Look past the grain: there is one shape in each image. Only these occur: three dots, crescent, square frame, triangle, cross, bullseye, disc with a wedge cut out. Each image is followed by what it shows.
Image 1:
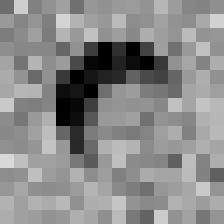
crescent
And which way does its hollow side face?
down and right
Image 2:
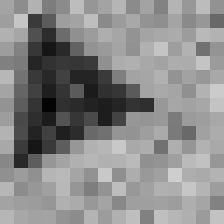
triangle
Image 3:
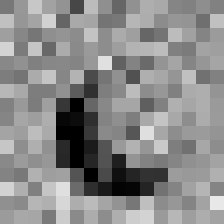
crescent
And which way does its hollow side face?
up and right
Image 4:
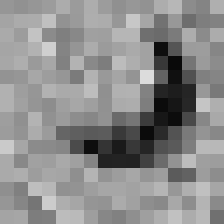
crescent
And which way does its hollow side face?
up and left
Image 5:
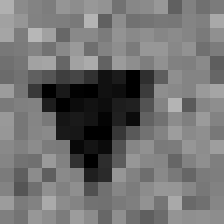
triangle
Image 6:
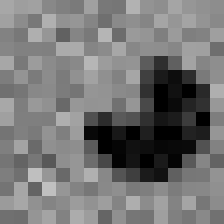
disc with a wedge cut out
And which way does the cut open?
up and left
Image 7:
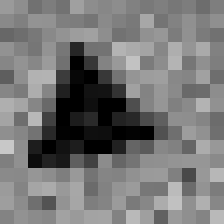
triangle
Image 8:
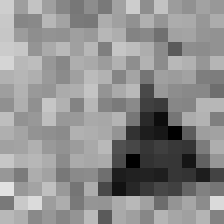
triangle
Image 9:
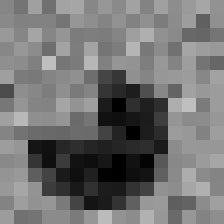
disc with a wedge cut out
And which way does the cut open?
up and left
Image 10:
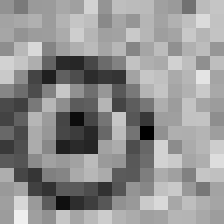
bullseye
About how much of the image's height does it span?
two thirds
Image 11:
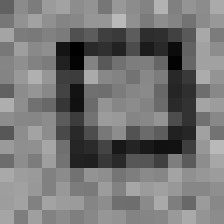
square frame
